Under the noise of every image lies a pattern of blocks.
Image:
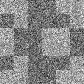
top and bottom mirror each other
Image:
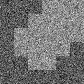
mirrored about the diagonal from the bottom left
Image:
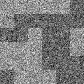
no symmetry
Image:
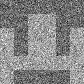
left and right mirror each other
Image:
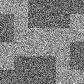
the same after a half turn
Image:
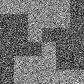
the same after a half turn
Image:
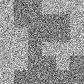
no symmetry
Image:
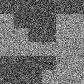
no symmetry
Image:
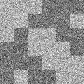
mirrored about the diagonal from the top left
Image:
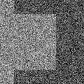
top and bottom mirror each other
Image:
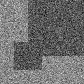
mirrored about the diagonal from the bottom left
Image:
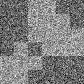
mirrored about the diagonal from the bottom left
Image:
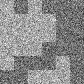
no symmetry
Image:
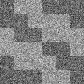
the same after a half turn
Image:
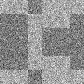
top and bottom mirror each other
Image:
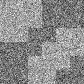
mirrored about the diagonal from the top left
